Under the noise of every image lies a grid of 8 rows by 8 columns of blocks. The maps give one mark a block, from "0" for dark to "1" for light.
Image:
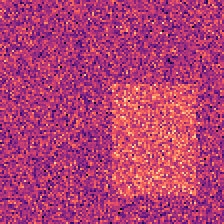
0 0 0 0 0 0 0 0
0 0 0 0 0 0 0 0
0 0 0 0 0 0 0 0
0 0 0 0 1 1 1 0
0 0 0 0 1 1 1 0
0 0 0 0 1 1 1 0
0 0 0 0 1 1 1 0
0 0 0 0 0 0 0 0
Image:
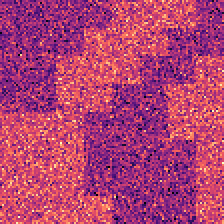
0 0 0 0 1 1 1 0
0 0 0 1 1 1 0 0
0 0 1 1 1 0 0 1
0 0 1 1 0 0 1 1
1 1 1 0 0 0 1 1
1 1 1 0 0 0 0 1
1 1 1 0 0 0 0 1
1 1 1 1 0 0 0 1
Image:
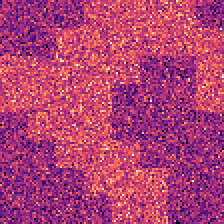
0 0 0 1 1 1 1 0
0 0 1 1 1 1 1 1
1 1 1 1 1 0 0 1
1 1 1 1 0 0 0 1
0 1 1 1 0 0 0 0
0 0 1 1 1 0 0 0
0 0 0 1 1 1 0 0
0 0 0 0 1 1 0 0
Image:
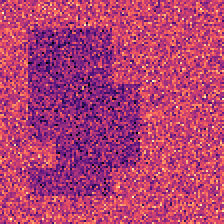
1 1 1 1 1 1 1 1
1 0 0 0 1 1 1 1
1 0 0 0 1 1 1 1
1 0 0 0 0 1 1 1
1 0 0 0 0 1 1 1
1 1 0 0 0 1 1 1
1 0 0 0 1 1 1 1
1 1 1 1 1 1 1 1
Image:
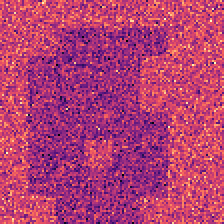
1 1 1 1 1 1 1 1
1 1 0 0 0 0 1 1
1 0 0 0 0 1 1 1
1 0 0 0 0 1 1 1
1 0 0 0 0 0 1 1
1 0 0 1 0 0 1 1
1 0 0 0 0 0 1 1
1 1 0 0 0 1 1 1
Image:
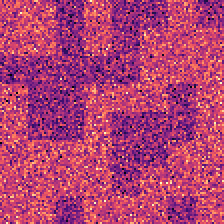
1 1 0 1 0 0 1 0
1 1 0 1 0 1 1 1
0 0 0 0 0 1 1 1
1 0 0 1 1 1 0 1
1 0 0 1 0 0 0 1
1 1 1 1 0 0 1 1
1 1 1 1 0 1 1 1
1 1 0 1 1 1 0 1
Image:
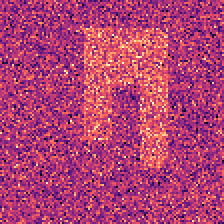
0 0 0 0 0 0 0 0
0 0 0 1 1 1 0 0
0 0 0 1 1 1 0 0
0 0 0 1 0 1 0 0
0 0 0 1 0 1 0 0
0 0 0 0 0 1 0 0
0 0 0 0 0 0 0 0
0 0 0 0 0 0 0 0
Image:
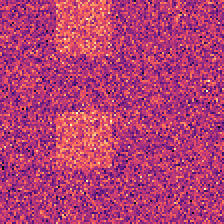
0 0 1 1 0 0 0 0
0 0 1 1 0 0 0 0
0 0 0 0 0 0 0 0
0 0 0 0 0 0 0 0
0 0 1 1 0 0 0 0
0 0 1 1 0 0 0 0
0 0 0 0 0 0 0 0
0 0 0 0 0 0 0 0
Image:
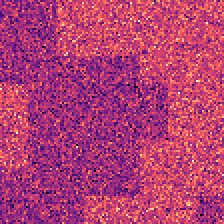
0 0 1 1 1 1 1 1
0 0 1 1 1 1 1 1
0 0 0 0 0 1 1 1
1 0 0 0 0 0 1 1
1 0 0 0 0 0 1 1
1 0 0 0 0 1 1 1
0 0 0 0 0 1 1 1
0 0 0 1 1 1 1 0
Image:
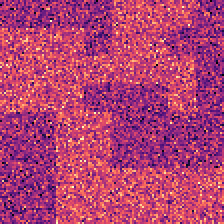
0 0 0 0 1 1 1 0
1 1 1 0 1 1 0 0
1 1 1 1 1 1 1 0
1 1 1 0 0 0 1 0
0 0 1 1 0 0 0 0
0 0 1 1 0 0 0 0
0 0 1 1 1 1 1 1
0 0 1 1 1 1 1 1
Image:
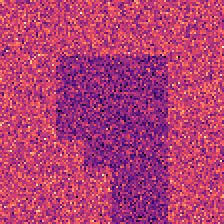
1 1 1 1 1 1 1 1
1 1 1 1 1 1 1 1
1 1 0 0 0 0 1 1
1 1 0 0 0 0 1 1
1 1 0 0 0 0 1 1
1 1 1 0 0 0 1 1
1 1 1 1 0 0 1 1
1 1 1 1 0 0 1 1
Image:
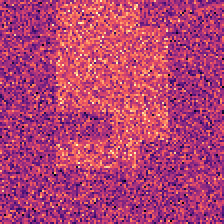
0 0 1 1 1 0 0 0
0 0 1 1 1 1 0 0
0 0 1 1 1 1 0 0
0 0 1 1 1 1 0 0
0 0 0 0 1 1 0 0
0 0 1 1 1 0 0 0
0 0 0 0 0 0 0 0
0 0 0 0 0 0 0 0
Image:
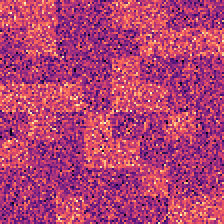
1 1 0 0 1 1 0 0
0 1 0 0 0 1 1 1
0 0 0 0 1 0 0 0
1 1 1 0 1 1 0 0
0 1 0 1 0 0 1 0
1 0 0 1 1 0 0 0
0 0 0 0 0 1 0 0
0 0 1 0 0 0 1 1
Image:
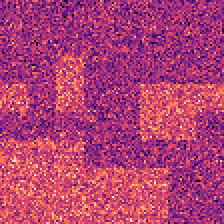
0 0 0 0 0 0 0 0
0 0 0 0 0 0 0 0
0 0 1 0 0 0 0 0
1 0 1 0 0 1 1 1
0 0 0 0 0 1 1 0
1 1 1 0 0 0 0 0
1 1 1 1 1 1 0 0
1 1 1 1 1 1 0 0
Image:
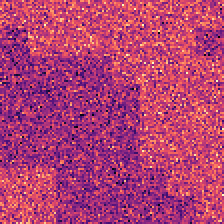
1 1 1 1 1 1 1 1
0 1 1 1 1 1 1 0
0 0 0 0 1 1 1 1
0 0 0 0 0 1 1 1
0 0 0 0 0 1 1 1
0 0 0 0 0 1 1 1
1 1 0 0 0 0 1 1
1 1 0 0 0 0 0 1
